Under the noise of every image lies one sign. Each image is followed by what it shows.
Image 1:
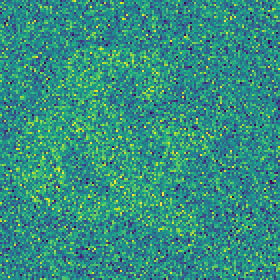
light ampersand
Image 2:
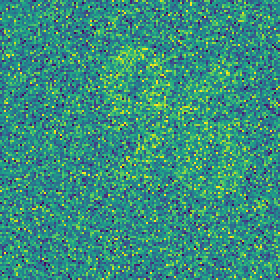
light percent sign
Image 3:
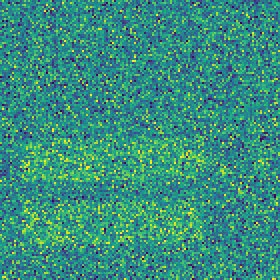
light equals sign
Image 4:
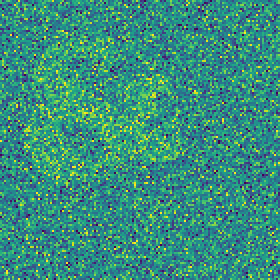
light ampersand
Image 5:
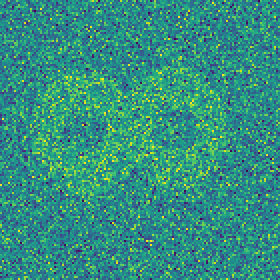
light infinity sign
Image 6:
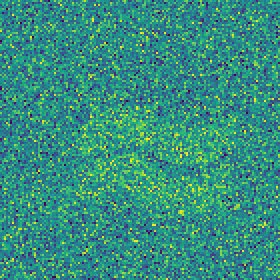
light approximately sign
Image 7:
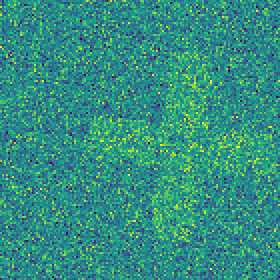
light plus sign
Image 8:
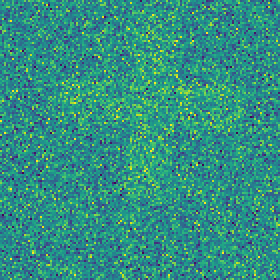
light plus sign
